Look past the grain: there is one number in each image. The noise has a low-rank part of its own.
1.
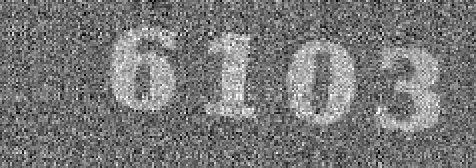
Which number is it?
6103
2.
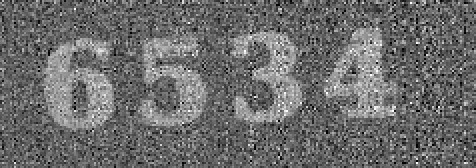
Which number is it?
6534
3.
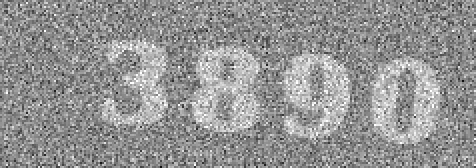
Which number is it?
3890
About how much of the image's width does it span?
two thirds
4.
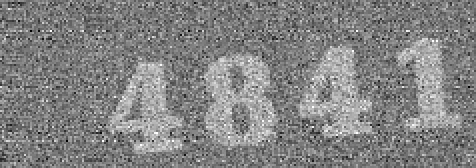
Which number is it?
4841
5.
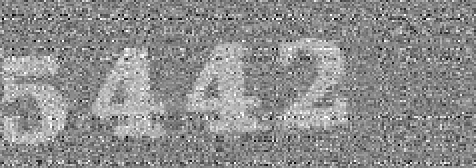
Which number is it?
5442
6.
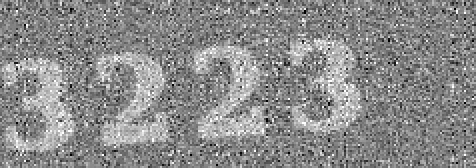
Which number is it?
3223
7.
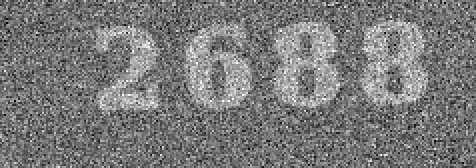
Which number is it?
2688
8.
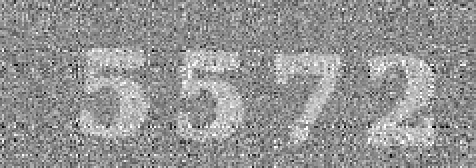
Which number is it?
5572
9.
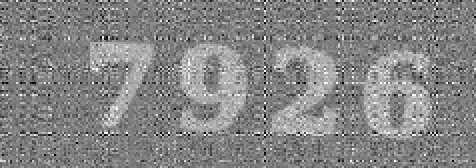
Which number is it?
7926
